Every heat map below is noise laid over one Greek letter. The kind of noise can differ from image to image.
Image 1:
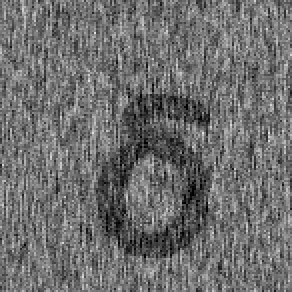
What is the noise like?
streaked along the columns
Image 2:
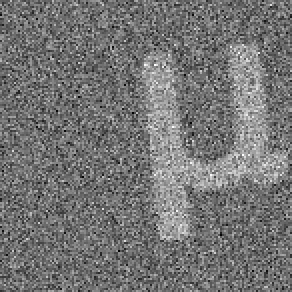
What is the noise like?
independent entries
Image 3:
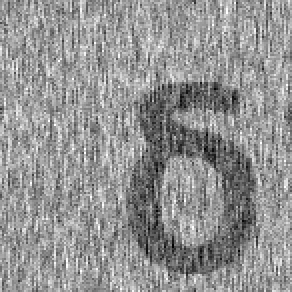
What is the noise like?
streaked along the columns
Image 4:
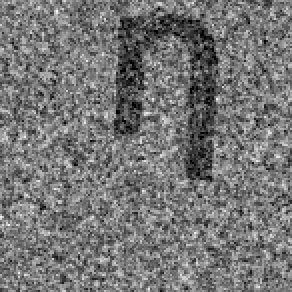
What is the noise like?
blotchy
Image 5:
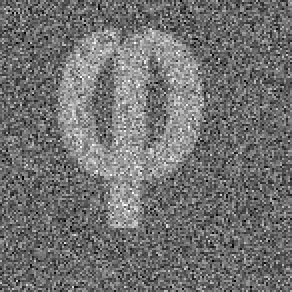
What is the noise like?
independent entries
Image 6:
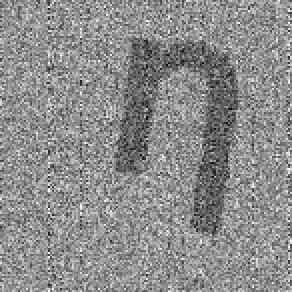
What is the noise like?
columns of uneven size
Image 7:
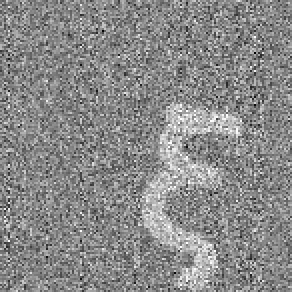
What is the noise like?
columns of uneven size
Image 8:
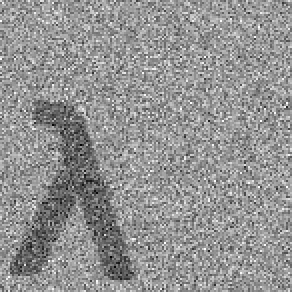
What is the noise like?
low rank plus noise
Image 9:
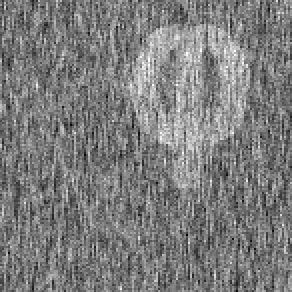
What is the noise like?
streaked along the columns
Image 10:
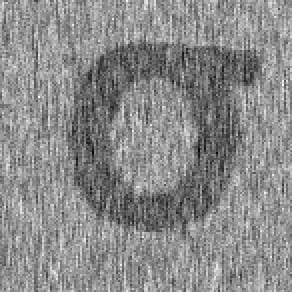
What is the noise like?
streaked along the columns
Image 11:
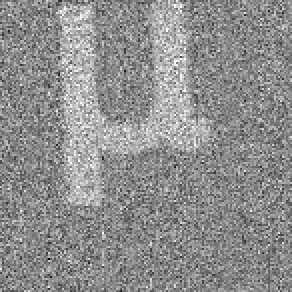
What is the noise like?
columns of uneven size
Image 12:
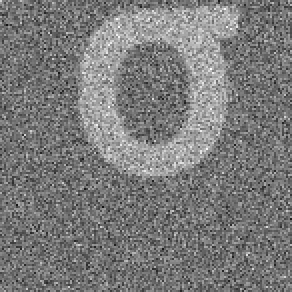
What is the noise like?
independent entries
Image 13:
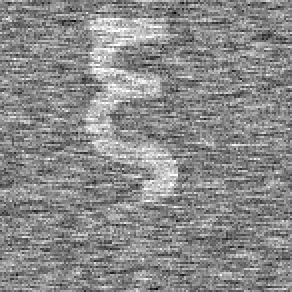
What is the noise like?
streaked along the rows
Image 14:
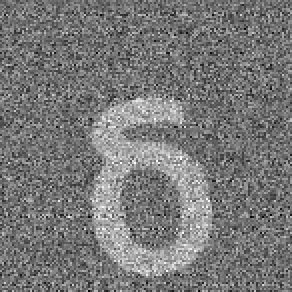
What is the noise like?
rows of uneven size
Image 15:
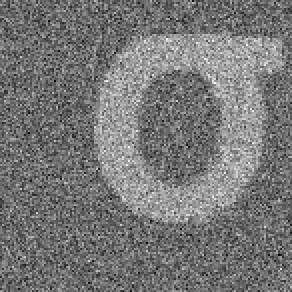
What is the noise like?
independent entries
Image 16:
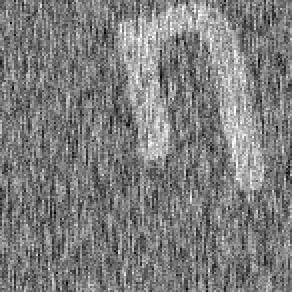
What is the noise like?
streaked along the columns
